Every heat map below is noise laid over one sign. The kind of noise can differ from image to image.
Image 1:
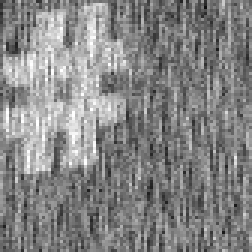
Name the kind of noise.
streaked along the columns
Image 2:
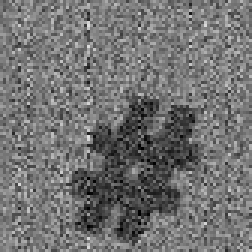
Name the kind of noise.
columns of uneven size
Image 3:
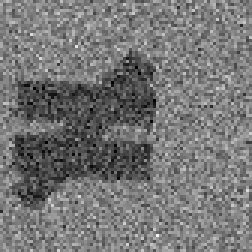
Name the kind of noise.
independent entries
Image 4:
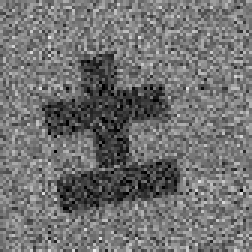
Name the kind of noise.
low rank plus noise
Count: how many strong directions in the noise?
two
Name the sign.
plus-minus sign
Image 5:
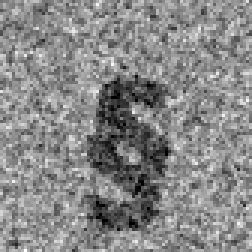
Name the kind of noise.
blotchy
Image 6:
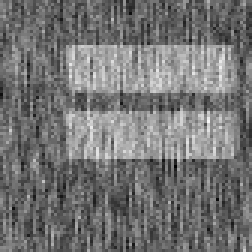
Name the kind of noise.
streaked along the columns
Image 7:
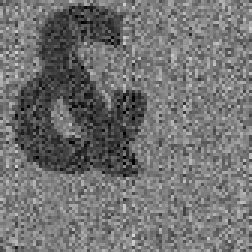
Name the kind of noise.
columns of uneven size
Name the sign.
ampersand
